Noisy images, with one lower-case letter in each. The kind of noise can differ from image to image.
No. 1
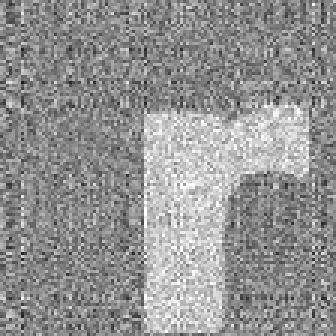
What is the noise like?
low rank plus noise
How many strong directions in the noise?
one
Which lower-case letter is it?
r
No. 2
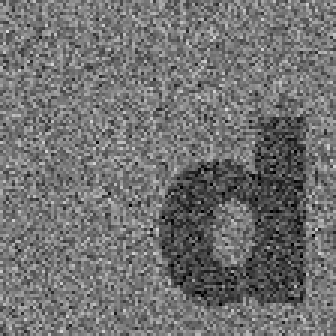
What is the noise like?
independent entries
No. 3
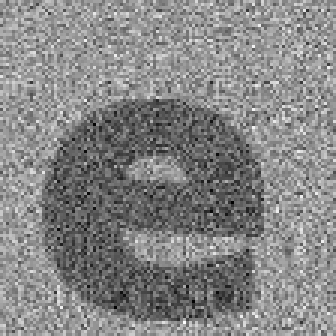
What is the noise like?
low rank plus noise
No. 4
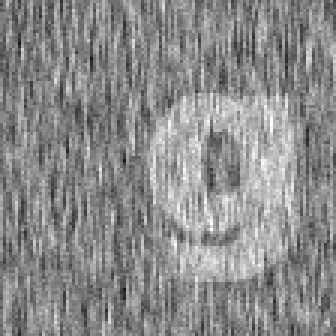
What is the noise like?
streaked along the columns
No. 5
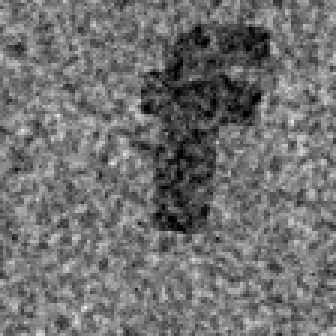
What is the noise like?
blotchy
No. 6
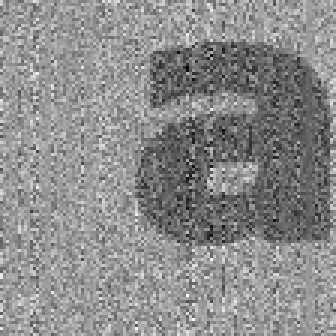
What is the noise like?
columns of uneven size
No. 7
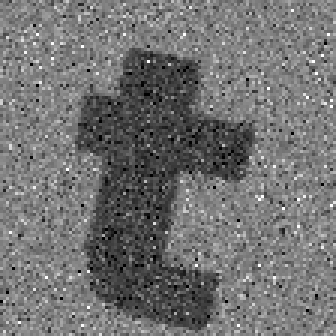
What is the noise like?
heavy tails
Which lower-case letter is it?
t
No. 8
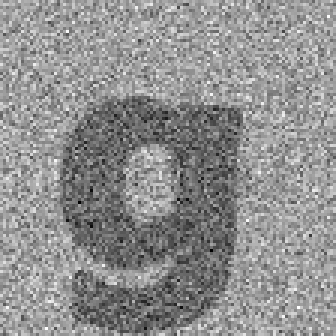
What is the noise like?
low rank plus noise
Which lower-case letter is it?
g
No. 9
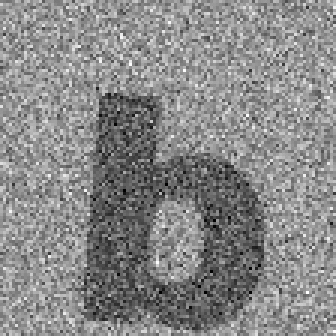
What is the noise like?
independent entries
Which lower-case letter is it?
b
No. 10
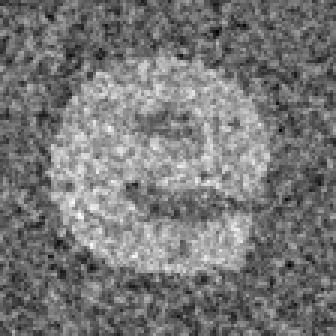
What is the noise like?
blotchy
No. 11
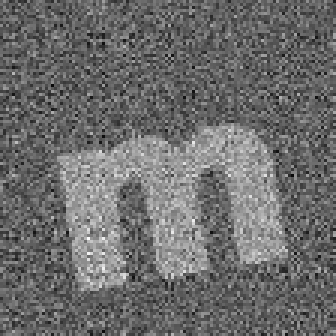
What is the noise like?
low rank plus noise
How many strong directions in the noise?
three or four
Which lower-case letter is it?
m
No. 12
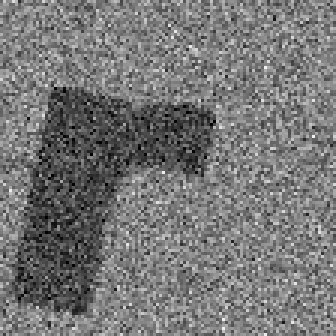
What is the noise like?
independent entries
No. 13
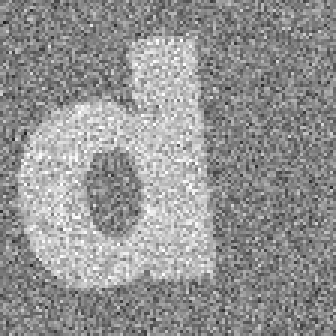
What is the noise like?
independent entries
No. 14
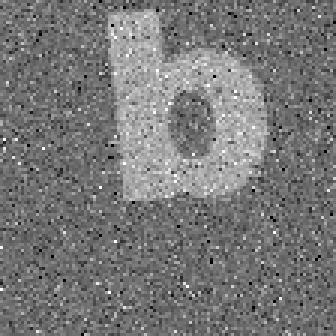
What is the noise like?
heavy tails
